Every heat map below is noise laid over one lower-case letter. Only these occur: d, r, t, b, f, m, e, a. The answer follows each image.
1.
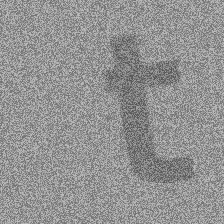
t
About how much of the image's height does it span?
two thirds
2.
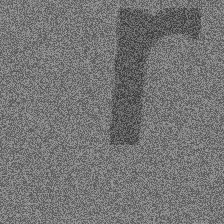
r
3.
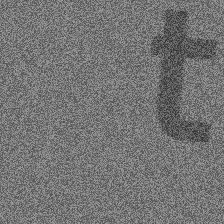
t
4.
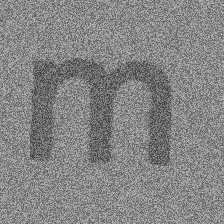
m
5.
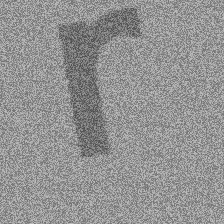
r
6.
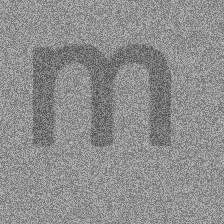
m
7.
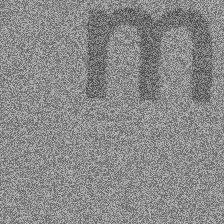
m
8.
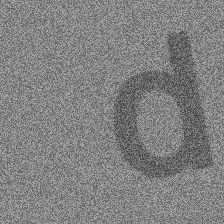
d
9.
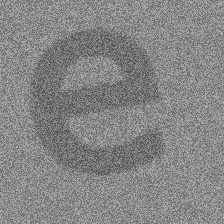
e
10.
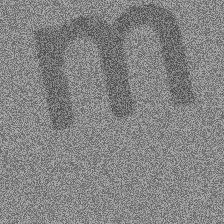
m
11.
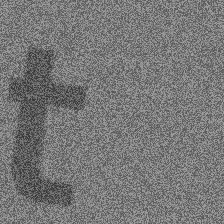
t
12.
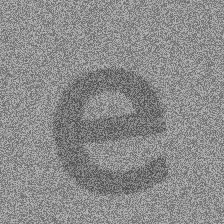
e
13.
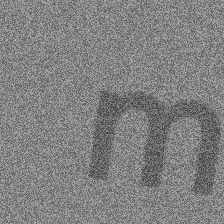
m
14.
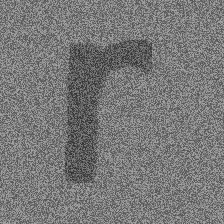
r
